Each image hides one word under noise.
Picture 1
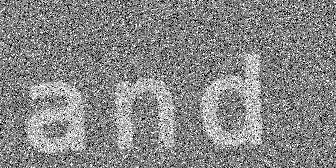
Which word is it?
and
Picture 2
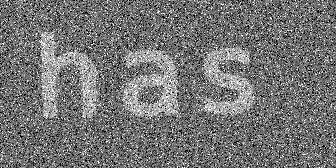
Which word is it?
has
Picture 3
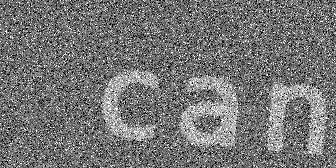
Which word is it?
can
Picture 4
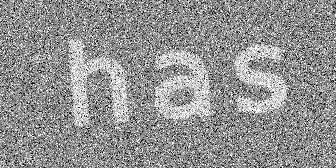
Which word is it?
has
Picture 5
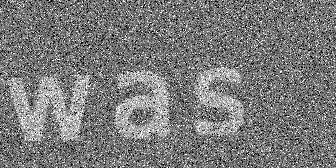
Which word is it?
was
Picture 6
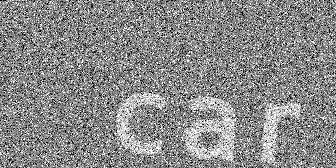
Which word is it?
car
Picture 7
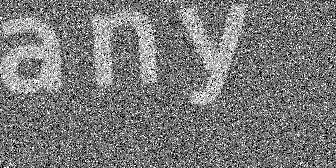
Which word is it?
any
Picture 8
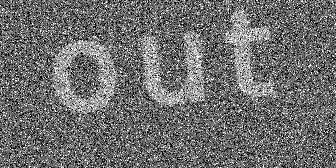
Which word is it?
out
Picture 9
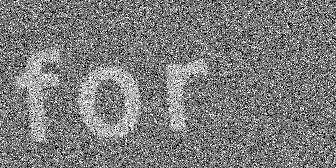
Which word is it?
for
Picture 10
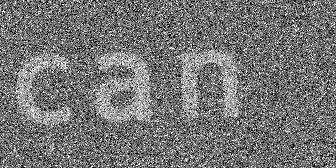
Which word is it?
can
